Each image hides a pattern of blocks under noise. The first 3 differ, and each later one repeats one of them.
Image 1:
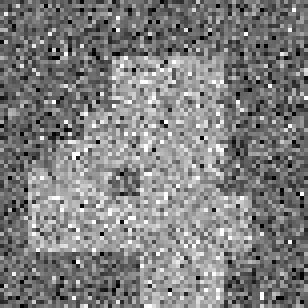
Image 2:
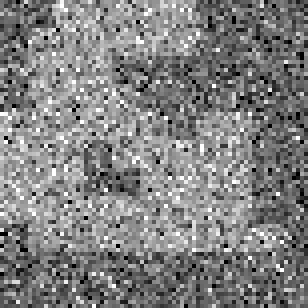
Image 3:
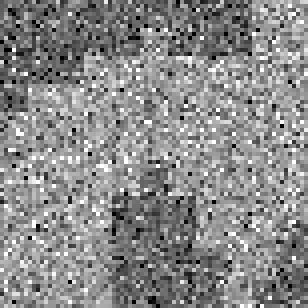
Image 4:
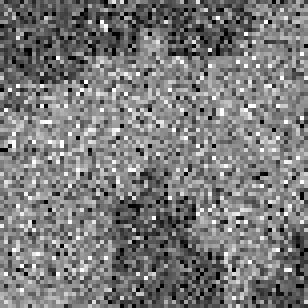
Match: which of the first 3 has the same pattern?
3
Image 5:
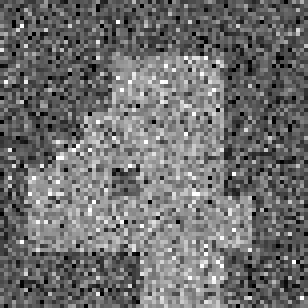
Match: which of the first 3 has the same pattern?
1
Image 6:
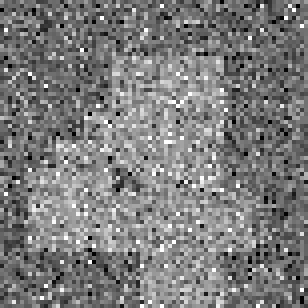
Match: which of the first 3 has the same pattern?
1
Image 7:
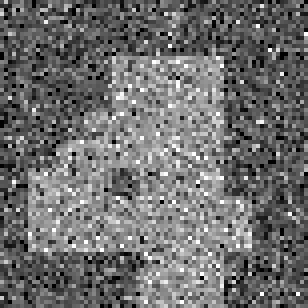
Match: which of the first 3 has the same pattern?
1
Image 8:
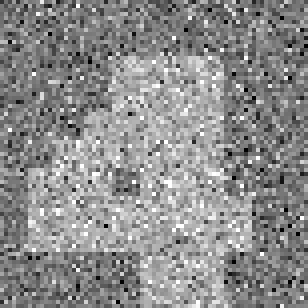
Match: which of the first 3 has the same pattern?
1
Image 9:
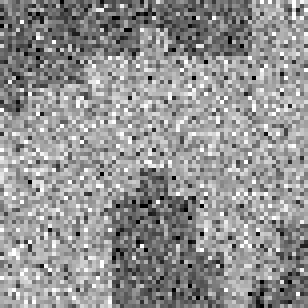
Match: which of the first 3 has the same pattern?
3
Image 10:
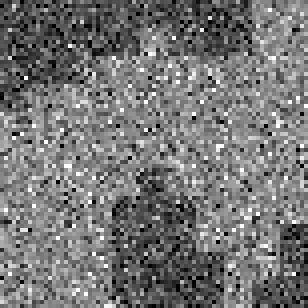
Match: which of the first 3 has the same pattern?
3
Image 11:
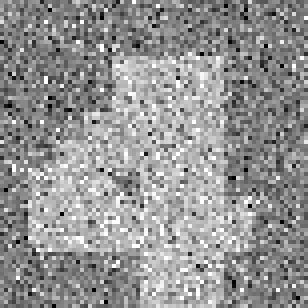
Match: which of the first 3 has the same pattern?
1
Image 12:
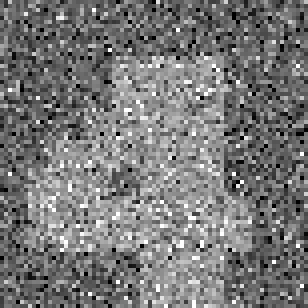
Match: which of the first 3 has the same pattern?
1
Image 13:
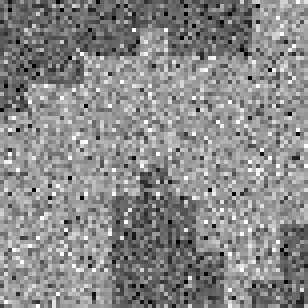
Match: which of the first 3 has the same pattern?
3
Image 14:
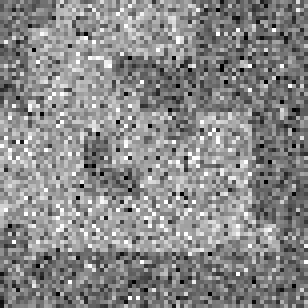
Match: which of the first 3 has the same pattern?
2
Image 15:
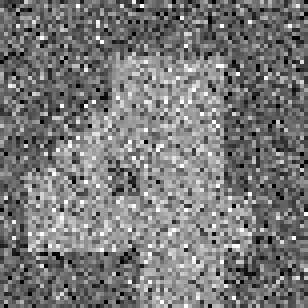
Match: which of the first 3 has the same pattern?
1
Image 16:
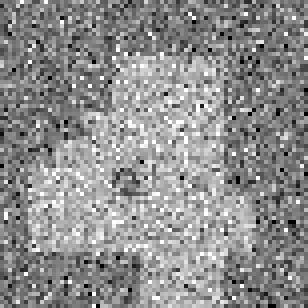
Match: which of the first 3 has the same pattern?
1
